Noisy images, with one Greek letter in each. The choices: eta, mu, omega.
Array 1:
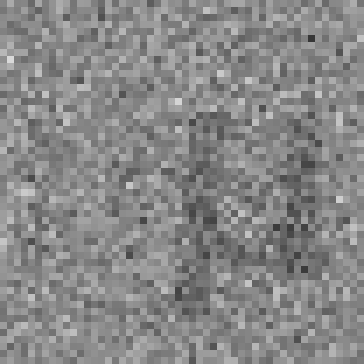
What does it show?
dark mu
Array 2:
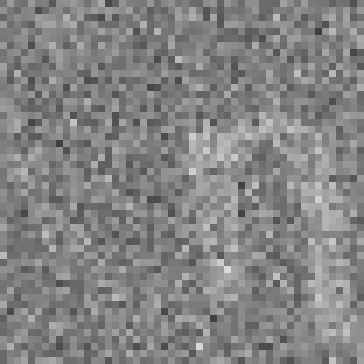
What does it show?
light eta
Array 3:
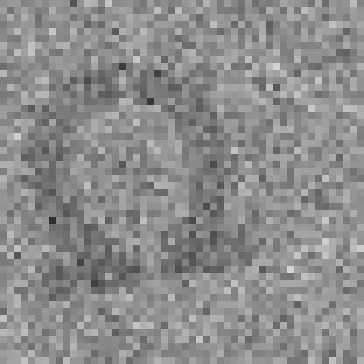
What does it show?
dark omega
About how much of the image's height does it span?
two thirds
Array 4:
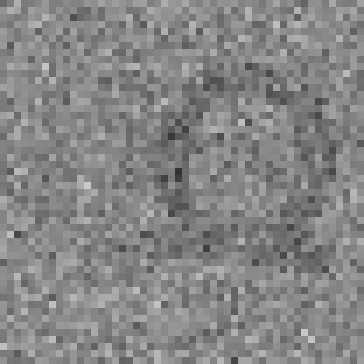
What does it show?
dark omega
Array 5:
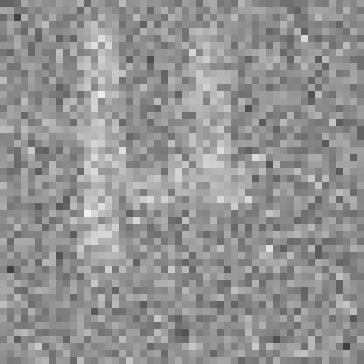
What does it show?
light mu
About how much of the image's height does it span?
two thirds
